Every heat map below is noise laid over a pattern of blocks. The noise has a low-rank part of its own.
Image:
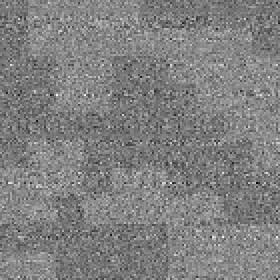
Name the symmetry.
no symmetry
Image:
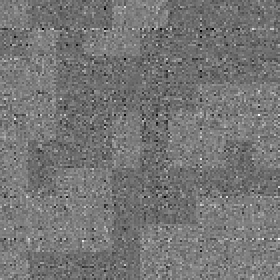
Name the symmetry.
no symmetry
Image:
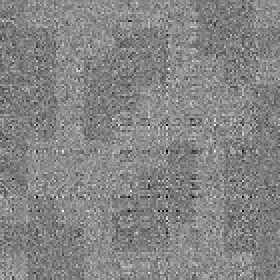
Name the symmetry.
the same after a half turn
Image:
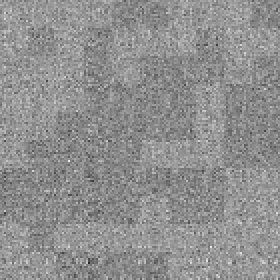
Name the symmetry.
no symmetry
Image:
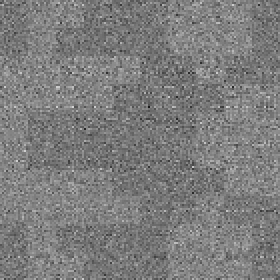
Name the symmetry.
top and bottom mirror each other
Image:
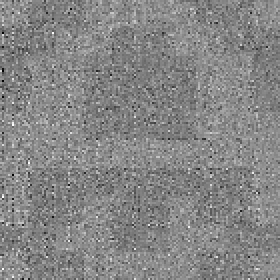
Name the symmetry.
left and right mirror each other
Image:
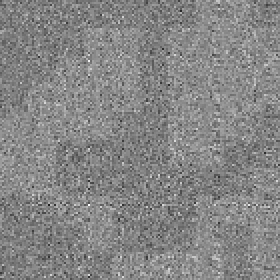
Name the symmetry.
no symmetry
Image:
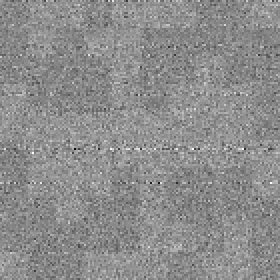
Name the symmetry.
the same after a half turn
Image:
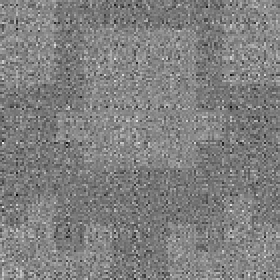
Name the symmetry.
left and right mirror each other
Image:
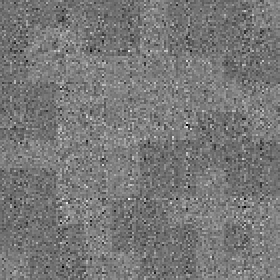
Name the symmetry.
mirrored about the diagonal from the top left
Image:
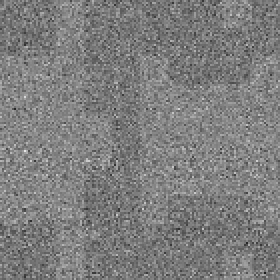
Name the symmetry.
top and bottom mirror each other
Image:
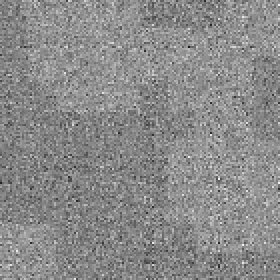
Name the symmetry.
mirrored about the diagonal from the bottom left
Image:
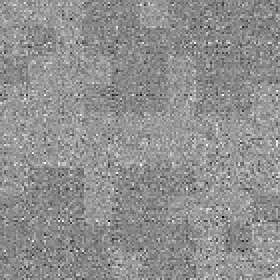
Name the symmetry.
the same after a half turn
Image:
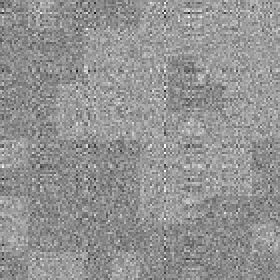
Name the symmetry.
mirrored about the diagonal from the bottom left
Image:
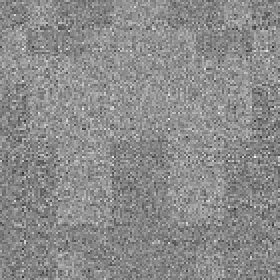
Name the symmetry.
left and right mirror each other
